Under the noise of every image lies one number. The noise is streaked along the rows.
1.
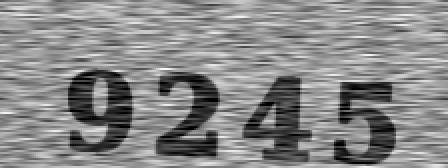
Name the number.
9245
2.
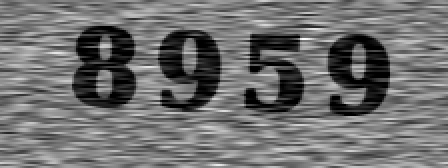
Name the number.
8959
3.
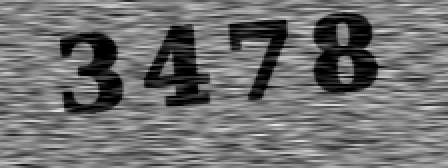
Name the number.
3478
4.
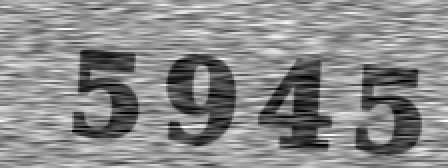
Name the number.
5945
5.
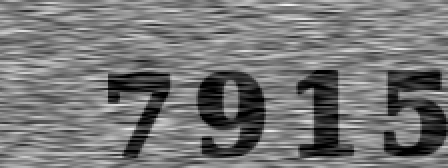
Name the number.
7915
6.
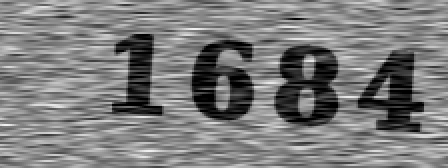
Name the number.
1684
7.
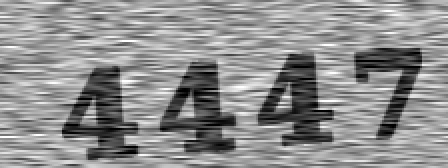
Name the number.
4447
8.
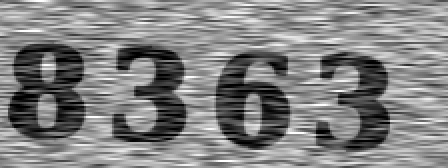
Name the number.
8363
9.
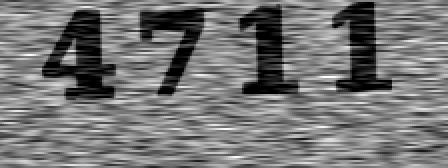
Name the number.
4711
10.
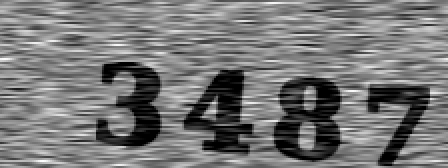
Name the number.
3487
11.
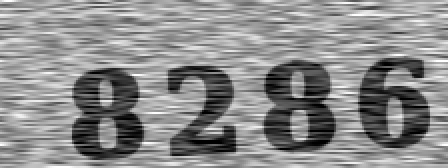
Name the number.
8286
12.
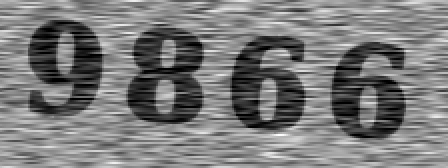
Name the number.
9866
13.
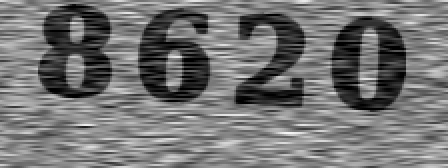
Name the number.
8620
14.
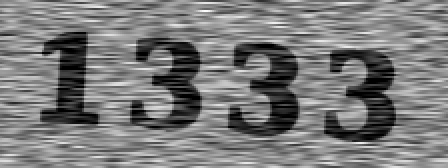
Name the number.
1333
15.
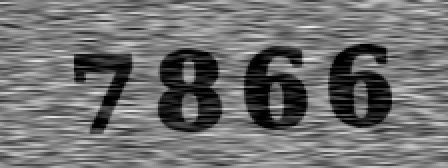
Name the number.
7866
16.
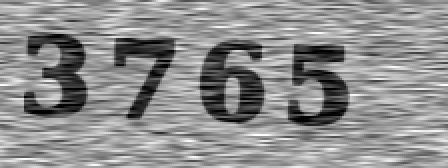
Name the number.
3765
